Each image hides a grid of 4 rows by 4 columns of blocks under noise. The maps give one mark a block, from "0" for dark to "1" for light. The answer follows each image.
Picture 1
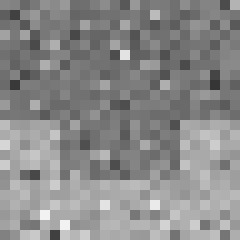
0000
0000
1001
1111
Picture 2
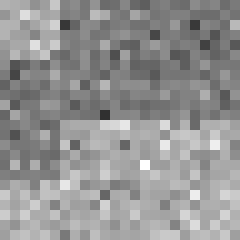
1000
0000
0111
1111
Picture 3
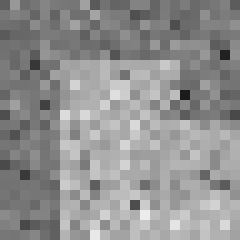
0000
0110
0111
0111
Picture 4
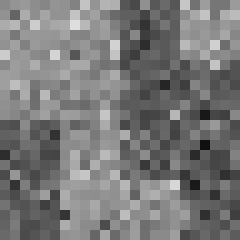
1101
1100
0100
0110
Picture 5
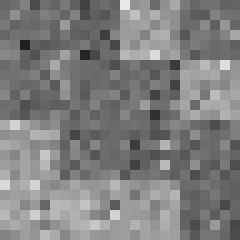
0010
0001
1000
1110
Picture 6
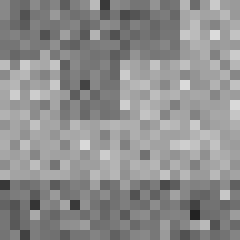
0001
1011
1111
0000
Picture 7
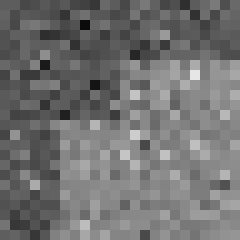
0000
0011
0111
0111
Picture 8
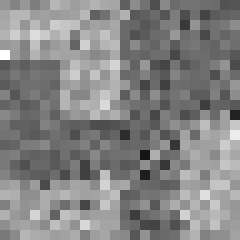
1100
0100
0001
1101
